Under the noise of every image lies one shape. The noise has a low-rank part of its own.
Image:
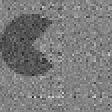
disc with a wedge cut out
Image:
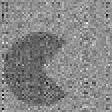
disc with a wedge cut out
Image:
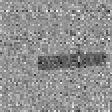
bar
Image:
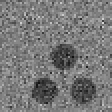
three dots
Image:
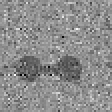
dumbbell
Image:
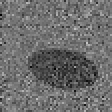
ellipse
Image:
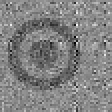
bullseye
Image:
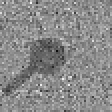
lollipop
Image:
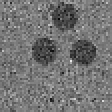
three dots
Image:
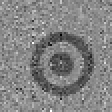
bullseye
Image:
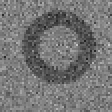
ring
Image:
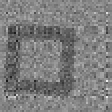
square frame
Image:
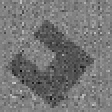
square with a notch
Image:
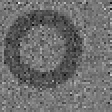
ring
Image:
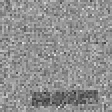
bar
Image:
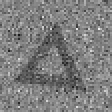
triangle frame
